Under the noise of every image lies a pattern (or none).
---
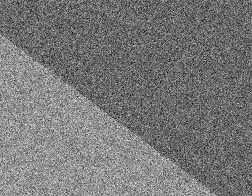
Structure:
a sharp edge
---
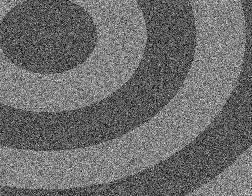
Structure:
rings round one point
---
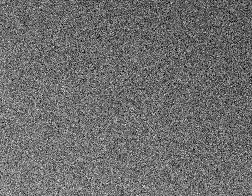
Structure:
a smooth slope
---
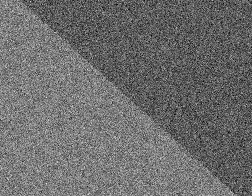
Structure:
a sharp edge
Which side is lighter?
bottom left
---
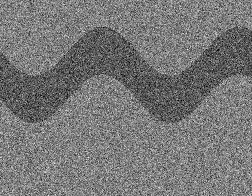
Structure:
a wavy band
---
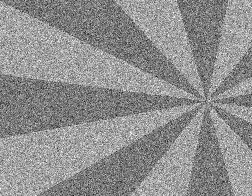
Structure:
spokes from one point
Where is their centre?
middle right
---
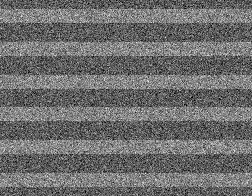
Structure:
horizontal stripes
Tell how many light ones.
6
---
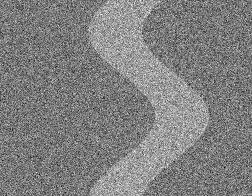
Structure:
a wavy band
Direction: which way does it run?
top to bottom
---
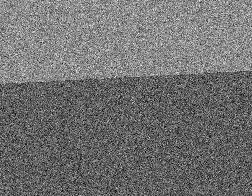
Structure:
a sharp edge
